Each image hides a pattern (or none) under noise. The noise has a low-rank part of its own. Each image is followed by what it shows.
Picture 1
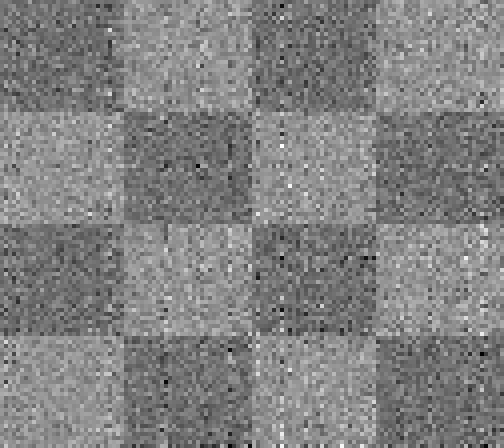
a checkerboard
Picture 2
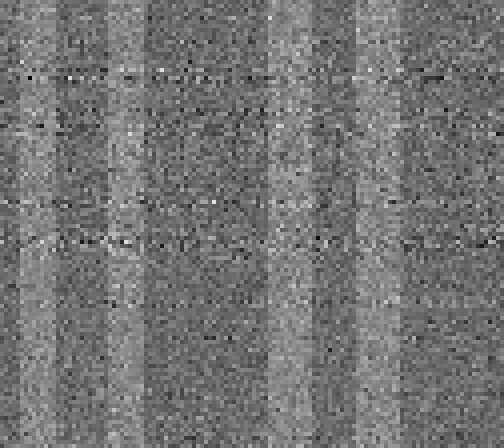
bands of columns
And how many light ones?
4
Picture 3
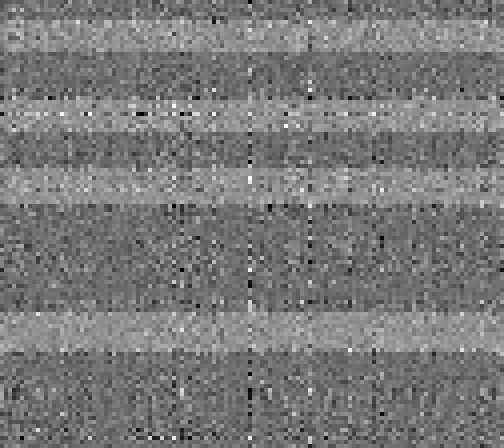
bands of rows
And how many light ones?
4
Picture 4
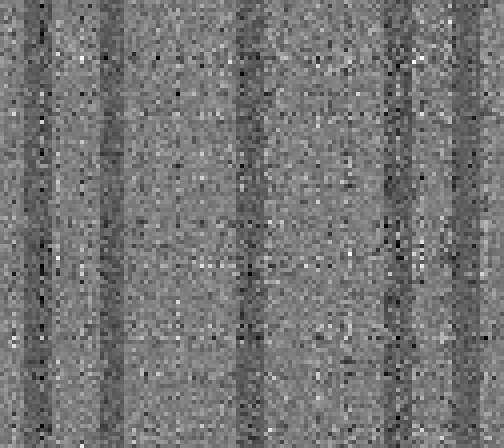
bands of columns
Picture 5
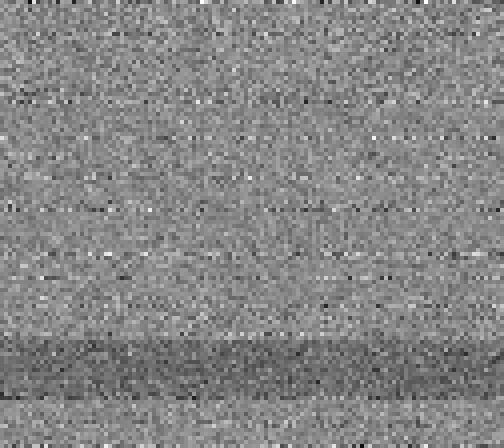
one band of rows
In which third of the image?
bottom
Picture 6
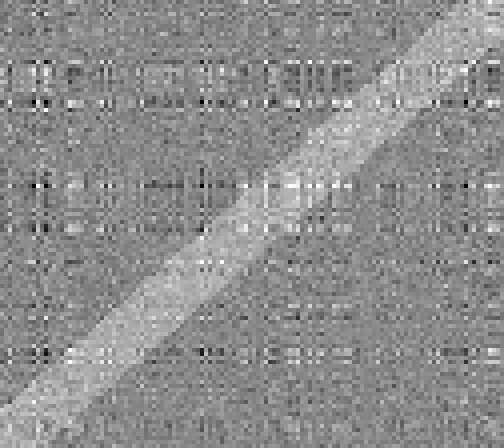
a diagonal band
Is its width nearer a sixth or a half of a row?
a sixth
